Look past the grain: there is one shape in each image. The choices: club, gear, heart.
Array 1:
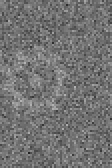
light gear
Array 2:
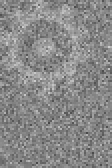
light gear
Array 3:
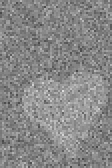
light heart
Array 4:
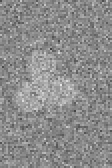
light club
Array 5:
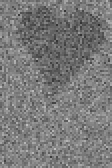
dark heart
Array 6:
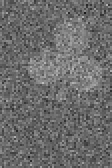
light club
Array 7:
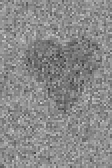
dark heart
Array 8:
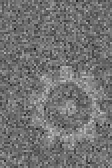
light gear
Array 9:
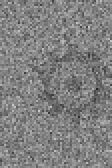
dark gear
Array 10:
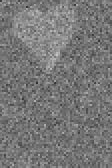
light heart
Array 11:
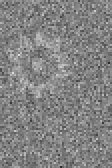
light gear
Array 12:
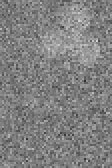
light club
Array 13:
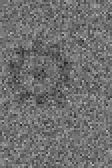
dark gear
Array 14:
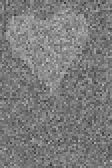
light heart
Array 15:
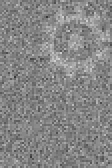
light gear
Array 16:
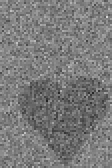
dark heart
